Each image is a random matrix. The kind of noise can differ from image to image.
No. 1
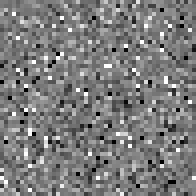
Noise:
heavy tails
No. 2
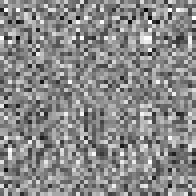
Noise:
low rank plus noise
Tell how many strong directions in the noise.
three or four
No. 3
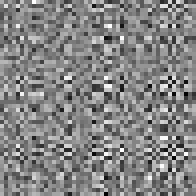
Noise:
low rank plus noise
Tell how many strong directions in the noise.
one
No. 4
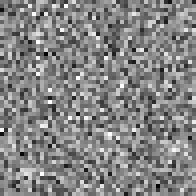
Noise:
independent entries
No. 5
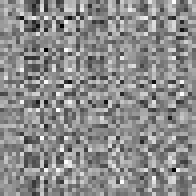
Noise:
low rank plus noise
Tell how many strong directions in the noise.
one
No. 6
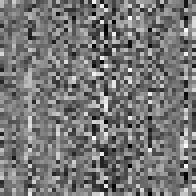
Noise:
columns of uneven size
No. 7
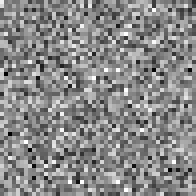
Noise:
independent entries
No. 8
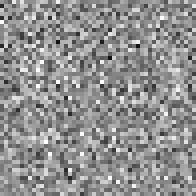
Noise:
low rank plus noise
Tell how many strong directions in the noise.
five to eight
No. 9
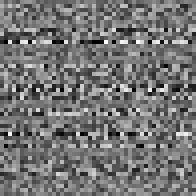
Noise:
rows of uneven size
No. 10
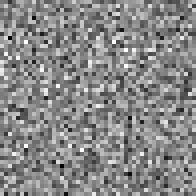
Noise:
independent entries
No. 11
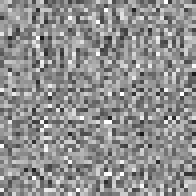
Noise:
low rank plus noise
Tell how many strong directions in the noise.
three or four
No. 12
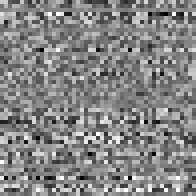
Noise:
rows of uneven size
